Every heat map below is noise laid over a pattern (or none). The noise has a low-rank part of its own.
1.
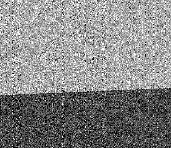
a sharp edge
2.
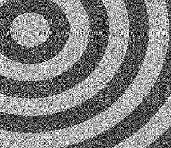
rings round one point
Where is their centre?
top left
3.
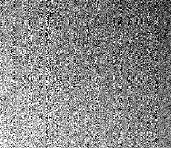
a smooth slope
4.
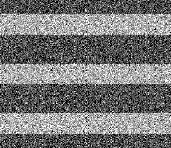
horizontal stripes
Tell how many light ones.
3
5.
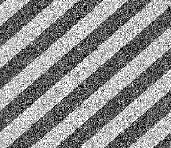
diagonal stripes
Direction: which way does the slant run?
bottom left to top right
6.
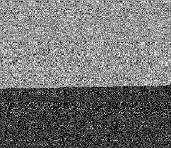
a sharp edge
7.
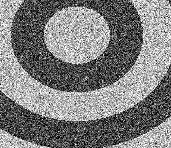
rings round one point
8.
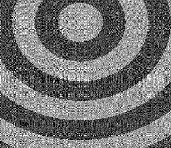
rings round one point
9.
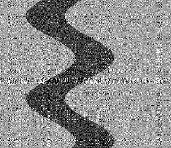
a wavy band
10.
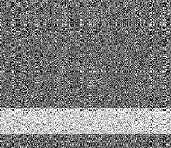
one horizontal stripe
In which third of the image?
bottom
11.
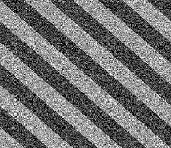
diagonal stripes
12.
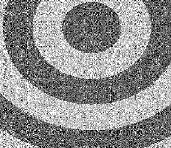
rings round one point
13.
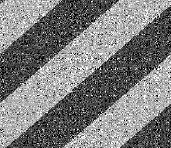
diagonal stripes
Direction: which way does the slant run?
bottom left to top right
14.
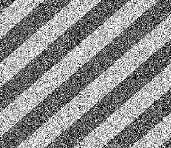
diagonal stripes
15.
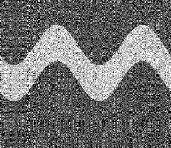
a wavy band
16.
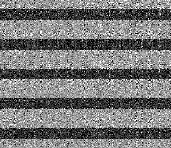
horizontal stripes
